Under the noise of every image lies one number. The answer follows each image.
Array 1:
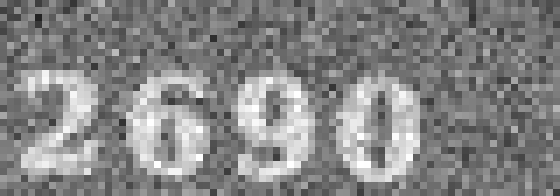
2690
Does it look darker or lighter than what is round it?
lighter
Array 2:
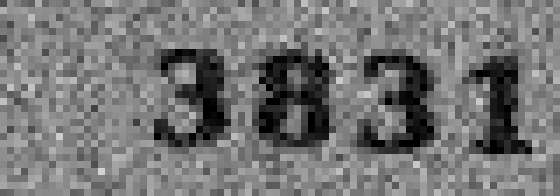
3831
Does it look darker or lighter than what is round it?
darker
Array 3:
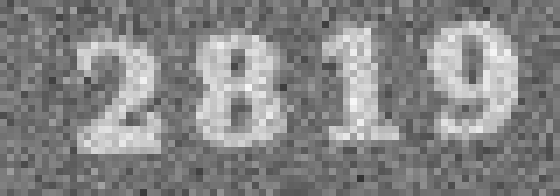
2819
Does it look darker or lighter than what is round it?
lighter
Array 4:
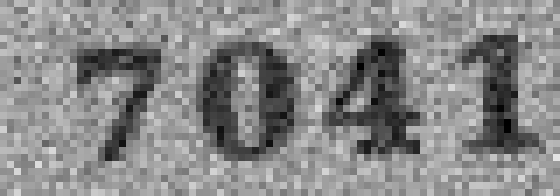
7041
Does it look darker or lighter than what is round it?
darker
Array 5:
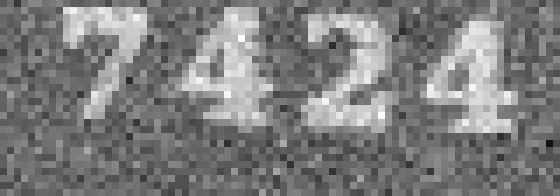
7424
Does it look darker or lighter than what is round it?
lighter
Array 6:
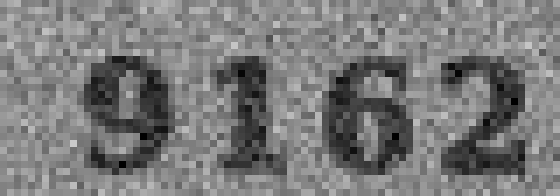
9162
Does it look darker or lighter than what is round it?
darker
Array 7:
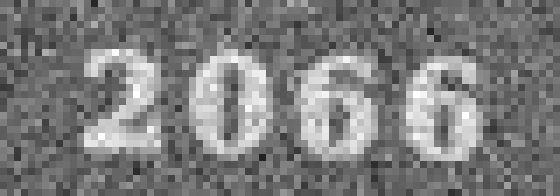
2066
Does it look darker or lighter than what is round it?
lighter
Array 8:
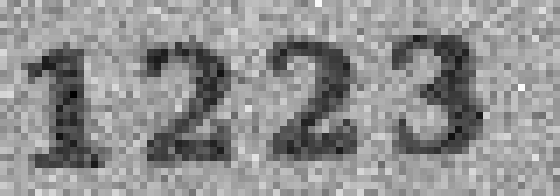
1223
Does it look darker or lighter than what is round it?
darker
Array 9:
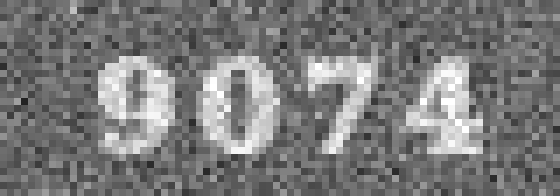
9074
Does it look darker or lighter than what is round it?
lighter
